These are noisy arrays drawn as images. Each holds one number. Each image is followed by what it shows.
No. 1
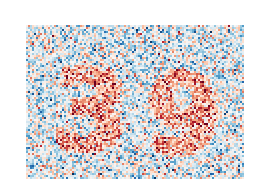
39
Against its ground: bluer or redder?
redder
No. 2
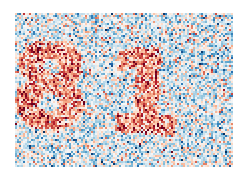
81
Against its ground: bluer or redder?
redder
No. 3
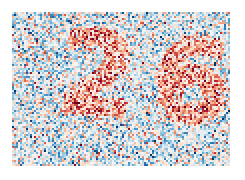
26
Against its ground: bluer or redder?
redder
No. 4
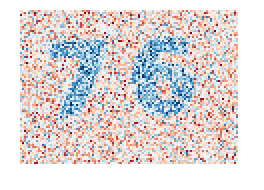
76
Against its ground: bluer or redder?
bluer
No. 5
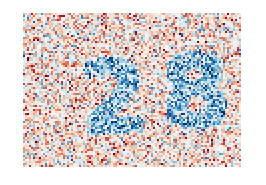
28
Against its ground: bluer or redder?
bluer
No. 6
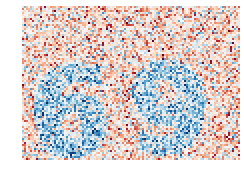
69
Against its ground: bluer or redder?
bluer
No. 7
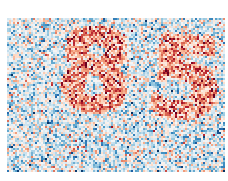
85
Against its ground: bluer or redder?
redder
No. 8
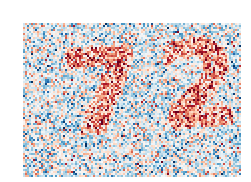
72
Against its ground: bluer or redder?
redder
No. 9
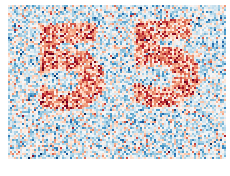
55
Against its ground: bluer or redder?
redder
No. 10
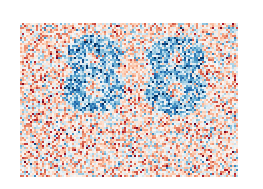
88
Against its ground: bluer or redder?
bluer
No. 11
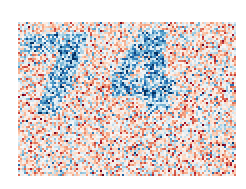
74
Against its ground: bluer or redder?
bluer
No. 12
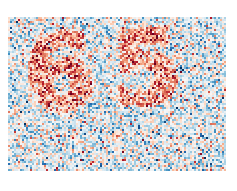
65
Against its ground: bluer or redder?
redder
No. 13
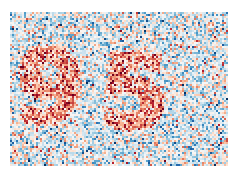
95
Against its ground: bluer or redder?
redder
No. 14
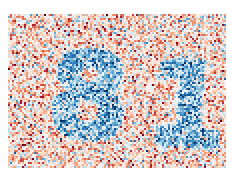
81
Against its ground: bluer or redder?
bluer
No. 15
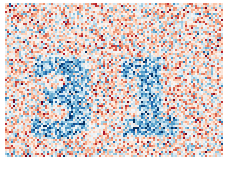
31
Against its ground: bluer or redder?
bluer
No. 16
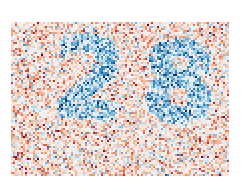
28
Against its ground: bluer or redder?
bluer
